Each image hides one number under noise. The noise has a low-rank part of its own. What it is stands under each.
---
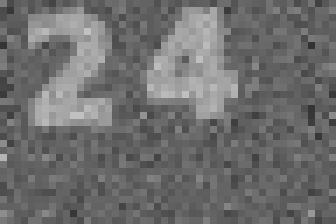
24
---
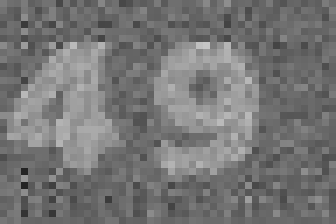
49
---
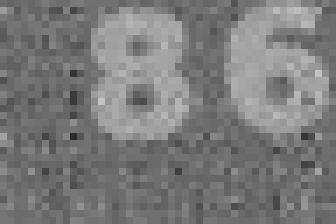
86
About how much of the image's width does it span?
two thirds
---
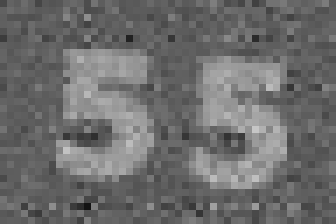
55
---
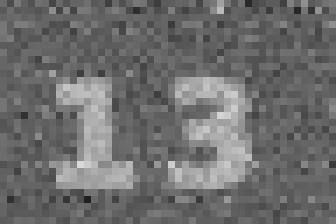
13
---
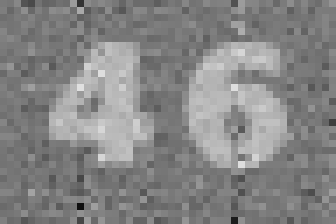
46
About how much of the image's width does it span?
two thirds
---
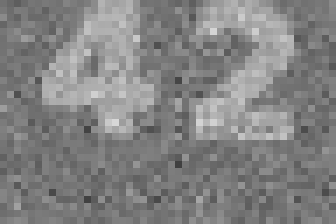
42
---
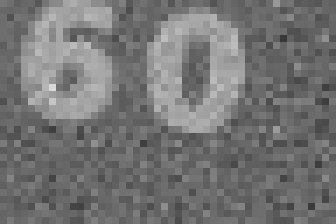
60
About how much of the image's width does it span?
two thirds
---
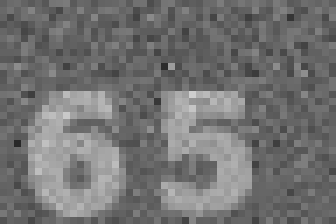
65
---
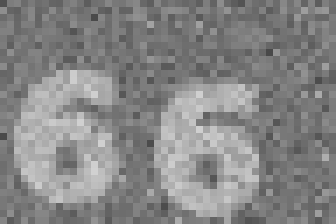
66
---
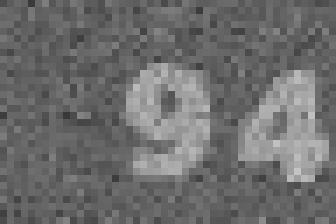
94
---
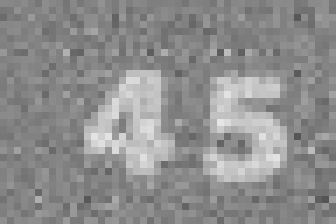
45
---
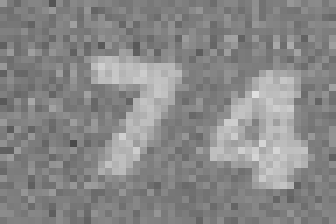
74
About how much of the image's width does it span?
two thirds
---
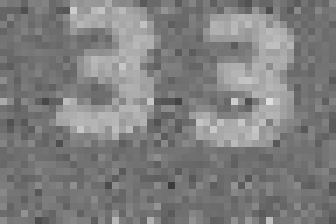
33
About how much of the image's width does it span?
two thirds
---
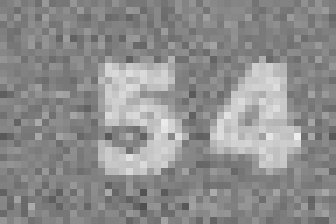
54
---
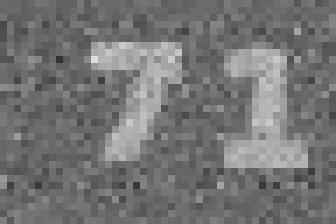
71
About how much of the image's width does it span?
two thirds
